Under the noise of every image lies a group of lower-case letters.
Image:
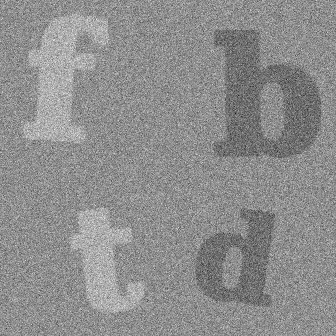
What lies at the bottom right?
d
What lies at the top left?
f
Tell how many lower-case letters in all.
4
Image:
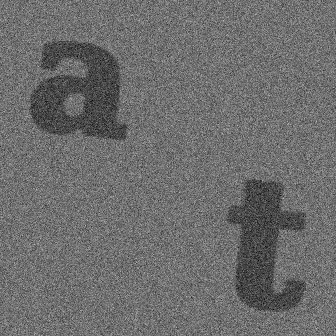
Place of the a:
top left
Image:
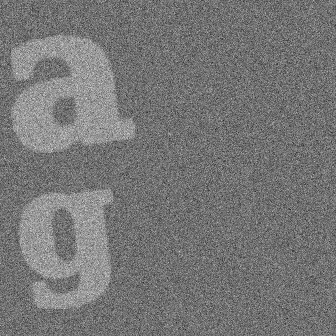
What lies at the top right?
nothing
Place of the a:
top left
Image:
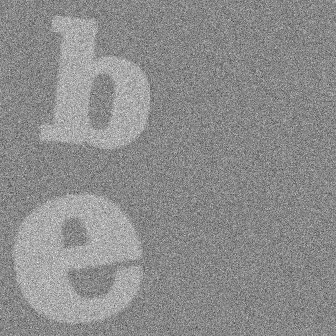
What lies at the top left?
b
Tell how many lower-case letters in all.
2
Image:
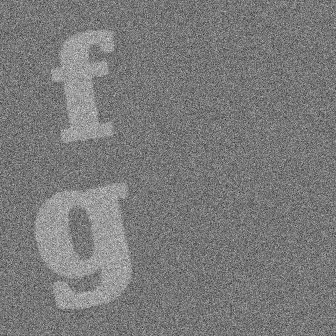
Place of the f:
top left
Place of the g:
bottom left
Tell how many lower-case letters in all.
2
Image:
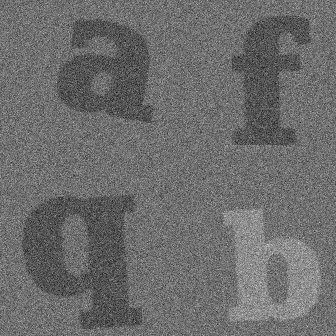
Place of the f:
top right
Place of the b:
bottom right
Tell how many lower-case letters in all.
4
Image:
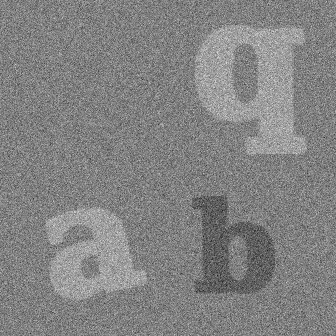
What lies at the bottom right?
b
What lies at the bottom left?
a
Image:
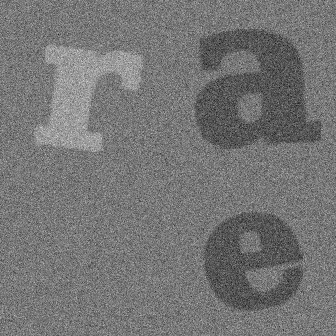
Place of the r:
top left
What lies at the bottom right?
e
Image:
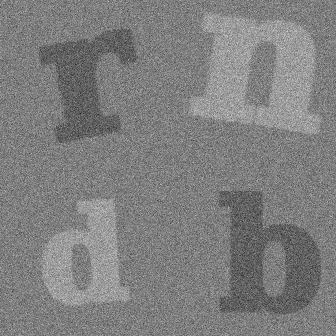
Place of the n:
top right
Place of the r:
top left
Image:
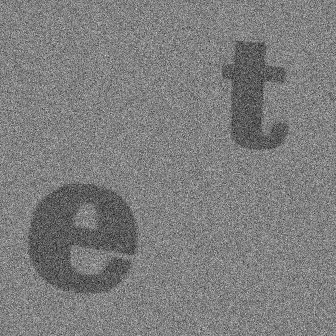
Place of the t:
top right
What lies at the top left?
nothing
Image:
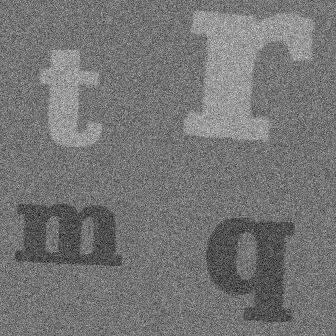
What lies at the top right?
r
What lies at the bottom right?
q
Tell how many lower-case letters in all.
4
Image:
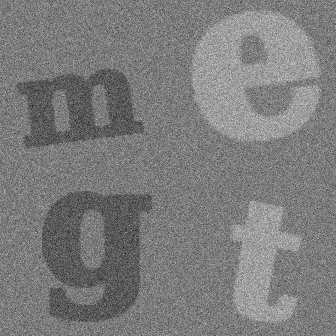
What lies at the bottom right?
t
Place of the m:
top left
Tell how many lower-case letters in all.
4
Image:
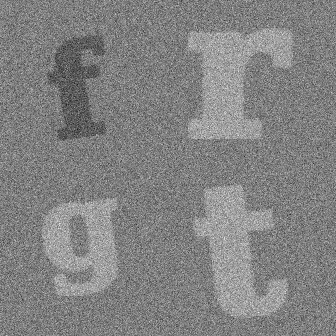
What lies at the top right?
r
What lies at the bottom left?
g
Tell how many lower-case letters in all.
4
